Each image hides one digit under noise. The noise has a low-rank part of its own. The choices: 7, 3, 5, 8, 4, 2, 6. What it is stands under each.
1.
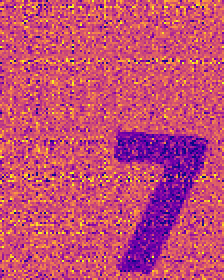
7
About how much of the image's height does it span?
half
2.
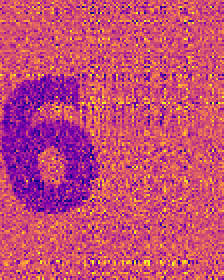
6
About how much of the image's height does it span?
half
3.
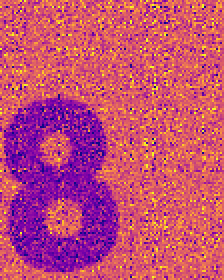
8
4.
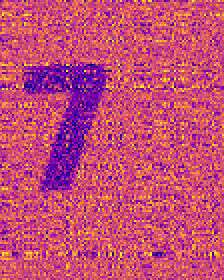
7
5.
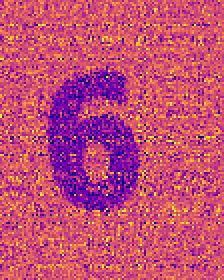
6
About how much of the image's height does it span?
half
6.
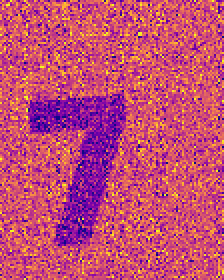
7
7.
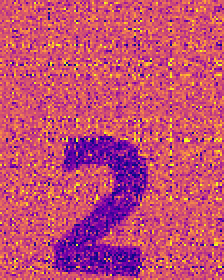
2
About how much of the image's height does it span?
half
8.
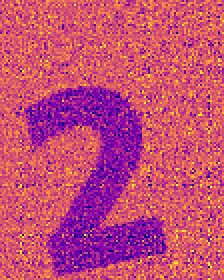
2
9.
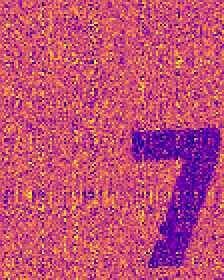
7
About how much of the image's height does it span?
half
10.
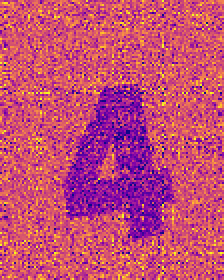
4
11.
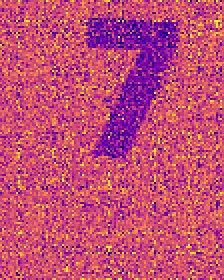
7
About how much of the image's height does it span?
half
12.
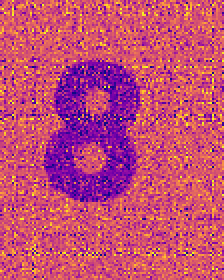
8
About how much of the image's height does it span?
half
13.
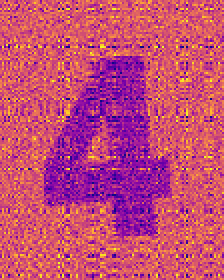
4
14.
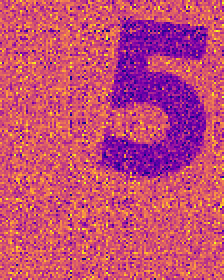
5
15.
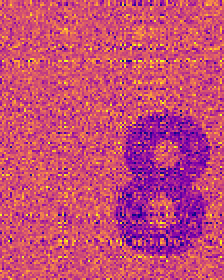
8
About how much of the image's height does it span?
half
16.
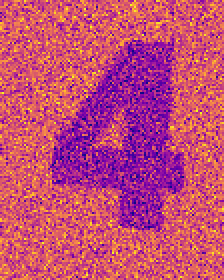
4
